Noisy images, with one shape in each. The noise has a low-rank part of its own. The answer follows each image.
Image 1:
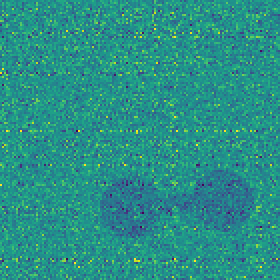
dumbbell
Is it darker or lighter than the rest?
darker
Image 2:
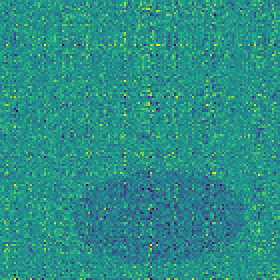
ellipse
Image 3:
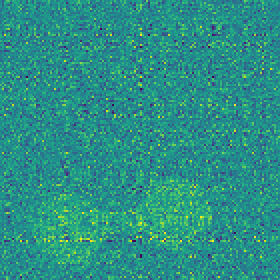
dumbbell
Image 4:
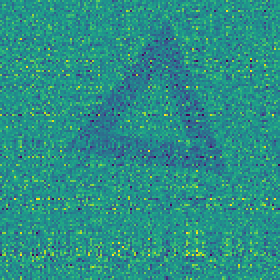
triangle frame
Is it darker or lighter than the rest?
darker
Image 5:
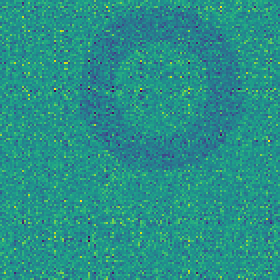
ring
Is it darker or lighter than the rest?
darker
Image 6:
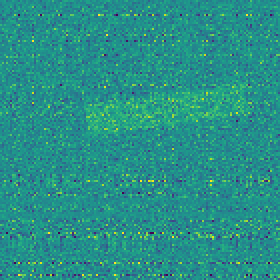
bar
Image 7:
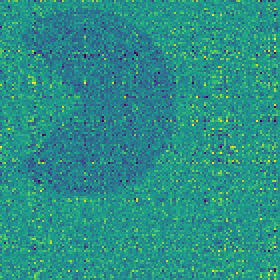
disc with a wedge cut out
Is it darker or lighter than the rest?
darker
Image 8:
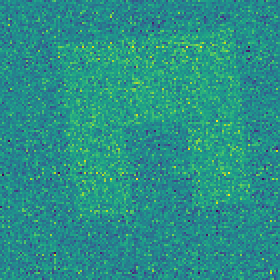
square with a notch
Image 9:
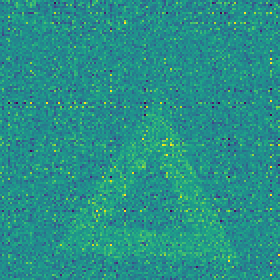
triangle frame
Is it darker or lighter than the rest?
lighter
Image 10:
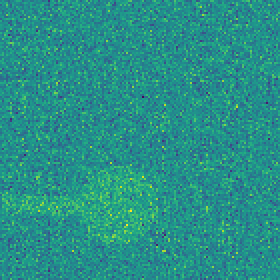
lollipop
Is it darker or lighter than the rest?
lighter
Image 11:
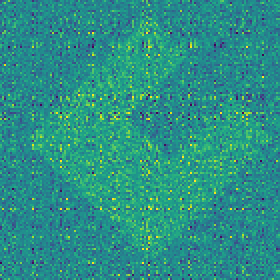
square with a notch
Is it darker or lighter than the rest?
lighter
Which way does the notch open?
up and right
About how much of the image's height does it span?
nearly all
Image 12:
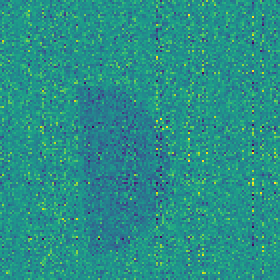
half disc
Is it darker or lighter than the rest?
darker
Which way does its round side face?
right
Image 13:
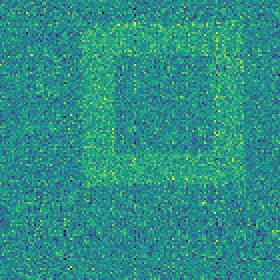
square frame
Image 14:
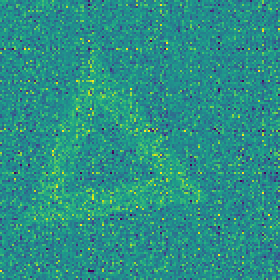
triangle frame
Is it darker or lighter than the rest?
lighter
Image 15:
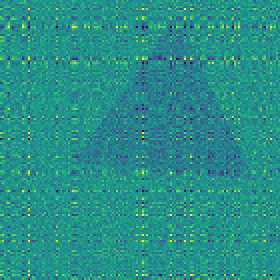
triangle
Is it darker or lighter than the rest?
darker
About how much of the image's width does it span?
two thirds
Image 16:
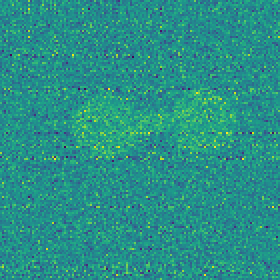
dumbbell
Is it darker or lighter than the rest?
lighter
